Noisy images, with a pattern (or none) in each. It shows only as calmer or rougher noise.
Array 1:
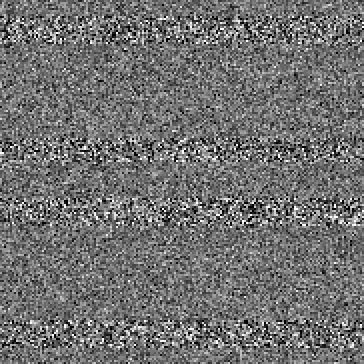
bands of rows
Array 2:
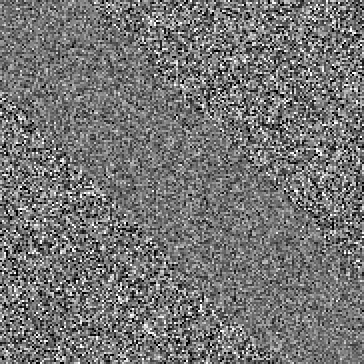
a diagonal band
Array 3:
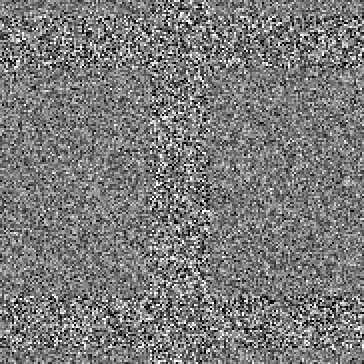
bands of rows crossing bands of columns
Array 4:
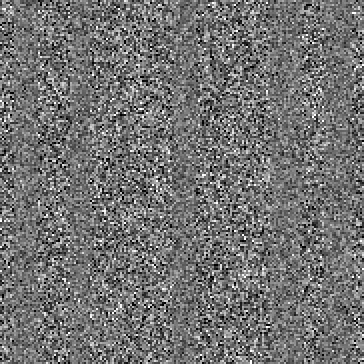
bands of columns
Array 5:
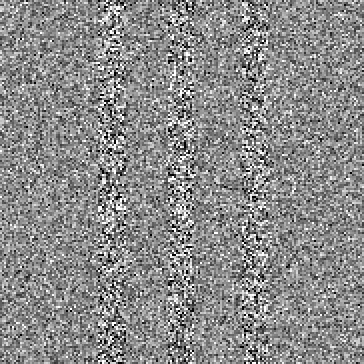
bands of columns
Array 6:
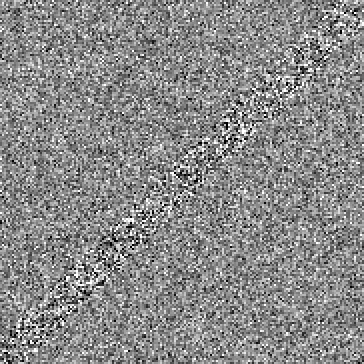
a diagonal band
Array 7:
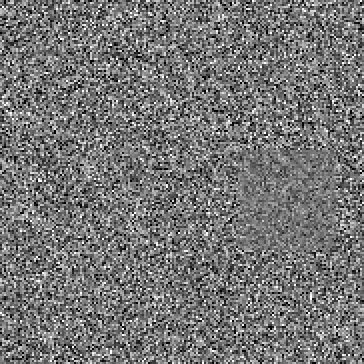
one block
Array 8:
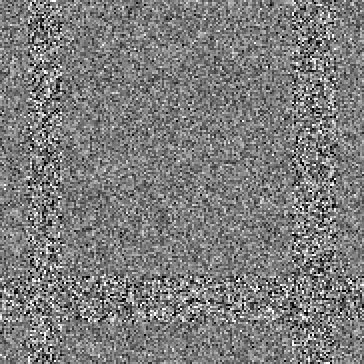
bands of rows crossing bands of columns
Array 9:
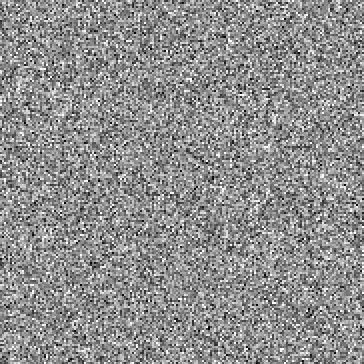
only noise
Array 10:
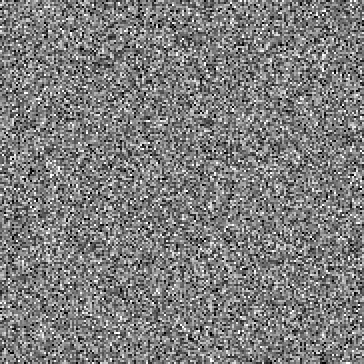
only noise
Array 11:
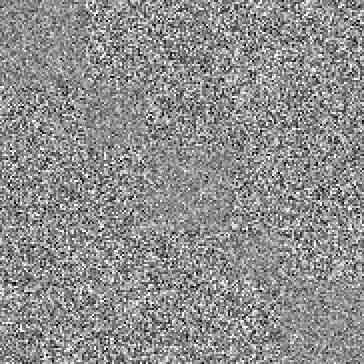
blocks along the diagonal
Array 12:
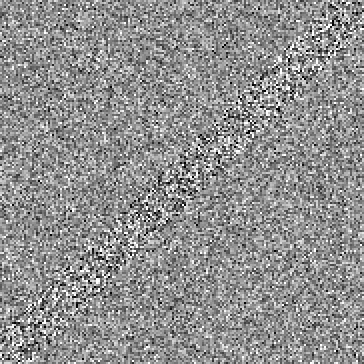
a diagonal band
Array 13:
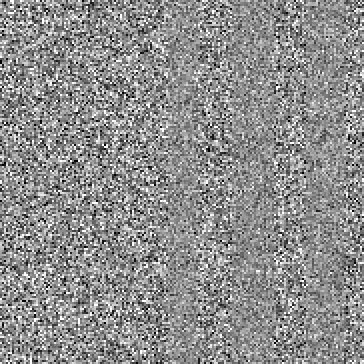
bands of columns
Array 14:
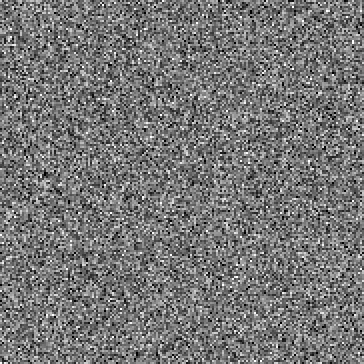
only noise
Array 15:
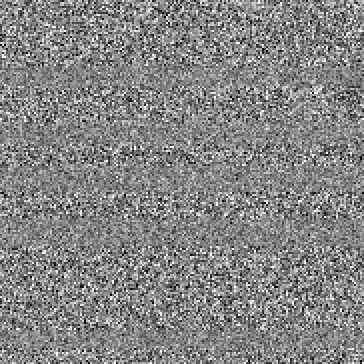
bands of rows
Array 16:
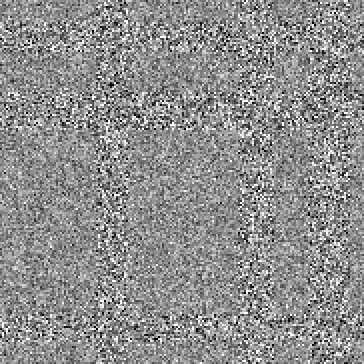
bands of rows crossing bands of columns
